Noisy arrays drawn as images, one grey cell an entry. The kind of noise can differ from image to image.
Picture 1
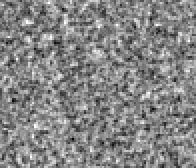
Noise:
blotchy
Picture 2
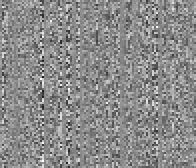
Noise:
columns of uneven size
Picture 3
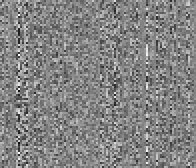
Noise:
columns of uneven size
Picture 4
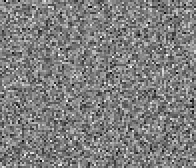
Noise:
independent entries
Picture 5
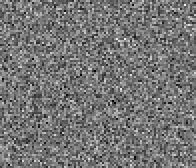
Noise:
independent entries
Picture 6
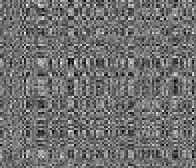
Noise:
low rank plus noise
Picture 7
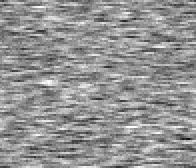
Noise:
streaked along the rows
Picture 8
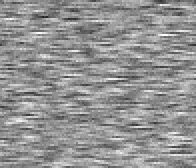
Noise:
streaked along the rows
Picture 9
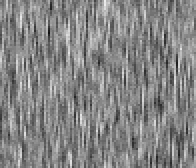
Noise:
streaked along the columns
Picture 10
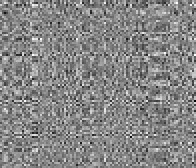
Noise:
low rank plus noise
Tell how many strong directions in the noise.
two
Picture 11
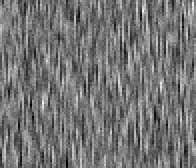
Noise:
streaked along the columns
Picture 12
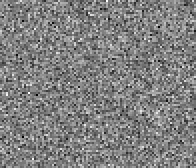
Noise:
independent entries
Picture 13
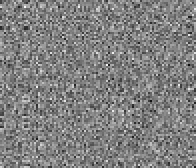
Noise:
low rank plus noise
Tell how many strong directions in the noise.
five to eight
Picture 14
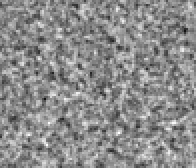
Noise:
blotchy
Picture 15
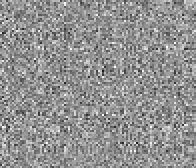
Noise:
low rank plus noise
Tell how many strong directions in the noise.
five to eight
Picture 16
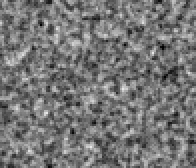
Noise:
blotchy
